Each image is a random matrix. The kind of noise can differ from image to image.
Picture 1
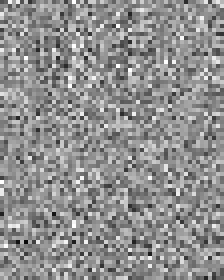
low rank plus noise
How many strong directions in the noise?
two
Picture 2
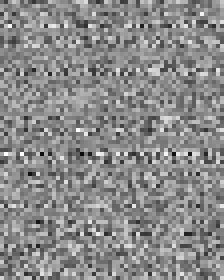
rows of uneven size
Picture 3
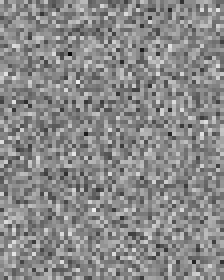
independent entries
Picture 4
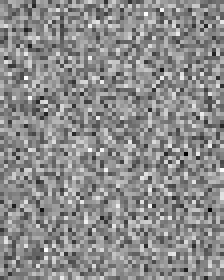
independent entries
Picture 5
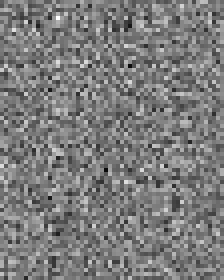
low rank plus noise
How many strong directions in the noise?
three or four
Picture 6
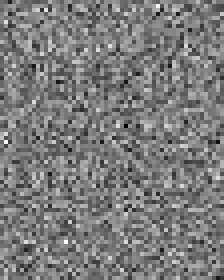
low rank plus noise
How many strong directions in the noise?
three or four
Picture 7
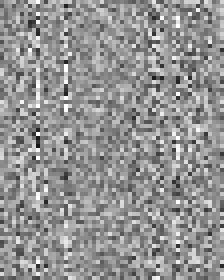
columns of uneven size
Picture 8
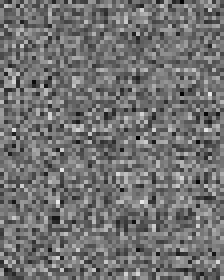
low rank plus noise
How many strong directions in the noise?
two
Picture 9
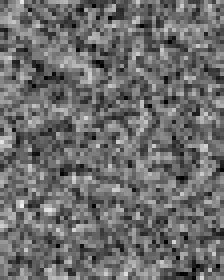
blotchy
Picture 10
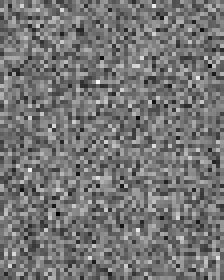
independent entries
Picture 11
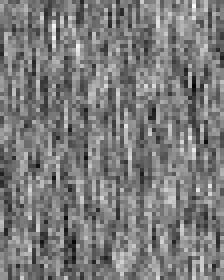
streaked along the columns
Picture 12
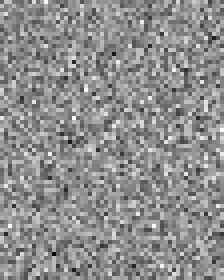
independent entries
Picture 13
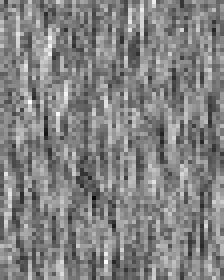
streaked along the columns
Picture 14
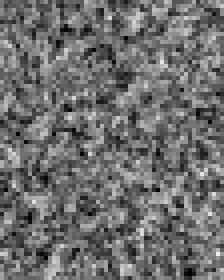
blotchy
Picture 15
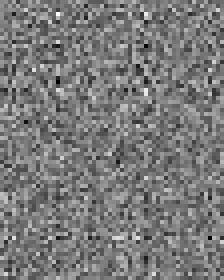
low rank plus noise
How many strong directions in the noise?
one
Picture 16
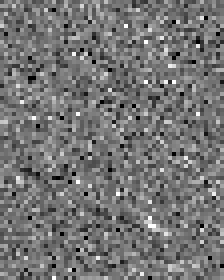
heavy tails
